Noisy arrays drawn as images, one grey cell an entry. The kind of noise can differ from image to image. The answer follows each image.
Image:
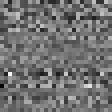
rows of uneven size
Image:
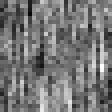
streaked along the columns
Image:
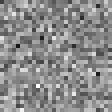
low rank plus noise
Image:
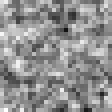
blotchy
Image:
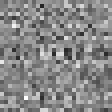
low rank plus noise
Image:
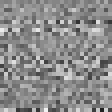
rows of uneven size
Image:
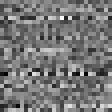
rows of uneven size
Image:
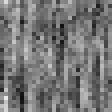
streaked along the columns
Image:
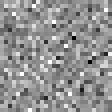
heavy tails
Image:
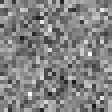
independent entries
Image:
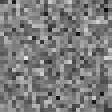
independent entries
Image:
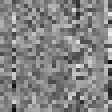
columns of uneven size
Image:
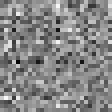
low rank plus noise
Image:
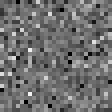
heavy tails
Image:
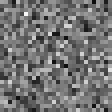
independent entries
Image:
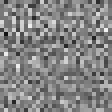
low rank plus noise
